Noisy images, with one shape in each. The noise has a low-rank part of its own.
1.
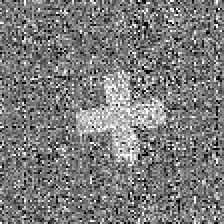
cross
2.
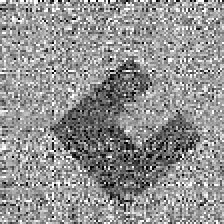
square with a notch
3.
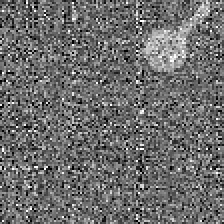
lollipop
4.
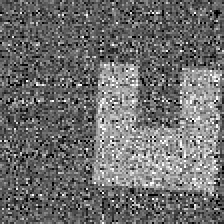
square with a notch
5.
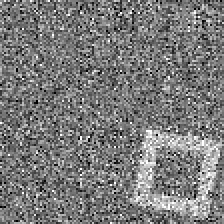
square frame
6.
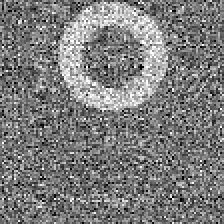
ring
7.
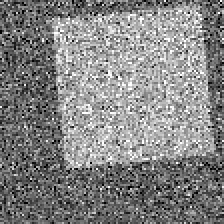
square
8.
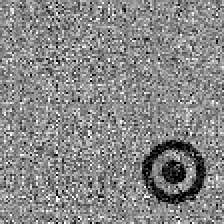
bullseye
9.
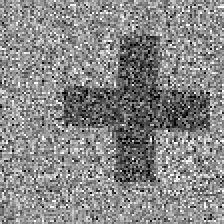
cross
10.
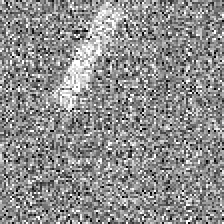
bar
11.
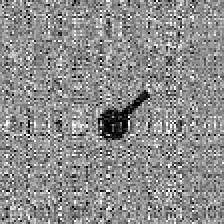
lollipop
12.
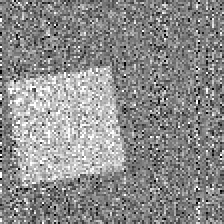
square
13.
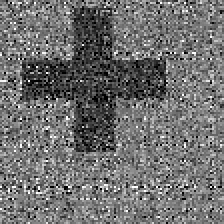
cross
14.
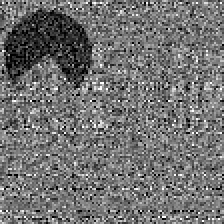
disc with a wedge cut out
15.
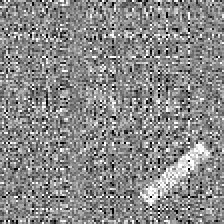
bar
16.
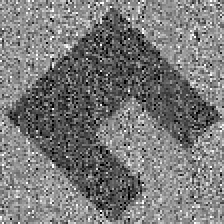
square with a notch
